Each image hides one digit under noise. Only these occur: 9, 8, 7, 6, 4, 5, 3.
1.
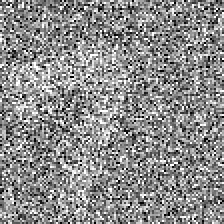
7
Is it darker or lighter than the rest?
lighter
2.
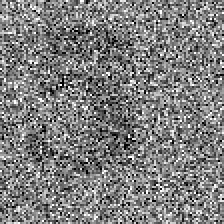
5
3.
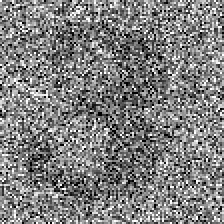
3
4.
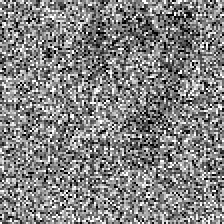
7
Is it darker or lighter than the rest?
darker
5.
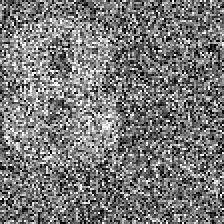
8
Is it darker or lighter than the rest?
lighter
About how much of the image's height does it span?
two thirds
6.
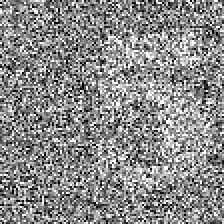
5
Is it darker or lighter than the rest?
lighter
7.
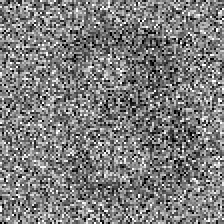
3
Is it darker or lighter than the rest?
darker
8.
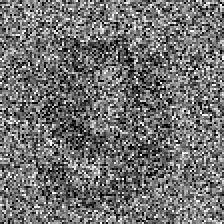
9
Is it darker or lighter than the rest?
darker
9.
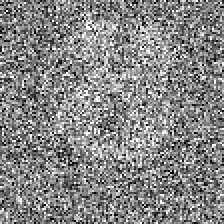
8
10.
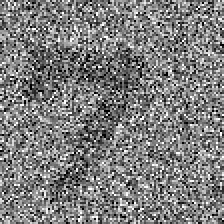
7
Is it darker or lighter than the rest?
darker
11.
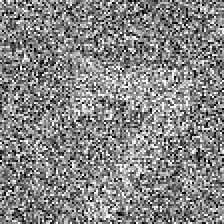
7
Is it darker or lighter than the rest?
lighter
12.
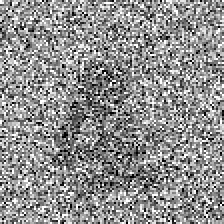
4
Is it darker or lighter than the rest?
darker
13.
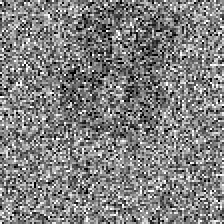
8
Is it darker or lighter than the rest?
darker
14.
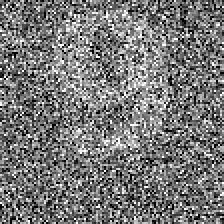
9
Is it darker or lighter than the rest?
lighter
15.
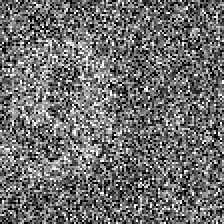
9
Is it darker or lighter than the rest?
lighter
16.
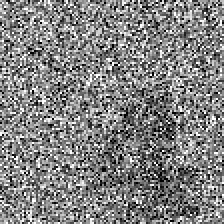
4
